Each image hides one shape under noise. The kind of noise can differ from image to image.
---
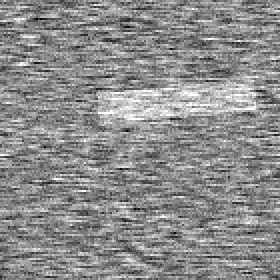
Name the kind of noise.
streaked along the rows
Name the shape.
bar
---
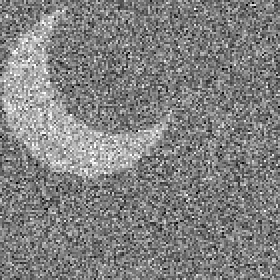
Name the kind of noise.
independent entries
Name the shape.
crescent
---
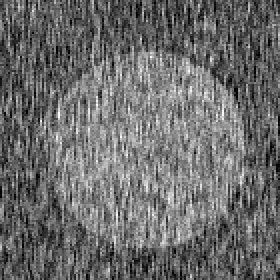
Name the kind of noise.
streaked along the columns
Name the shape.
disc
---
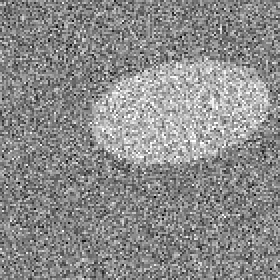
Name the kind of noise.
independent entries
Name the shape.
ellipse
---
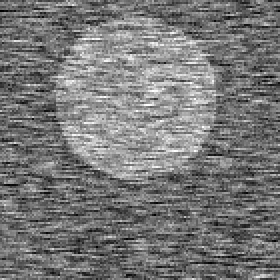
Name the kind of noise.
streaked along the rows
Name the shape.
disc
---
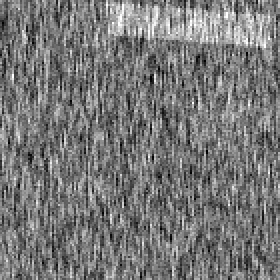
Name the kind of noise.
streaked along the columns
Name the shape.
bar
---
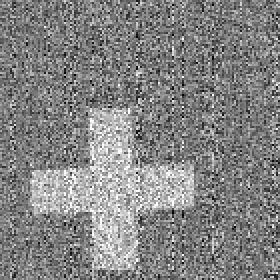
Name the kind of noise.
columns of uneven size
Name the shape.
cross
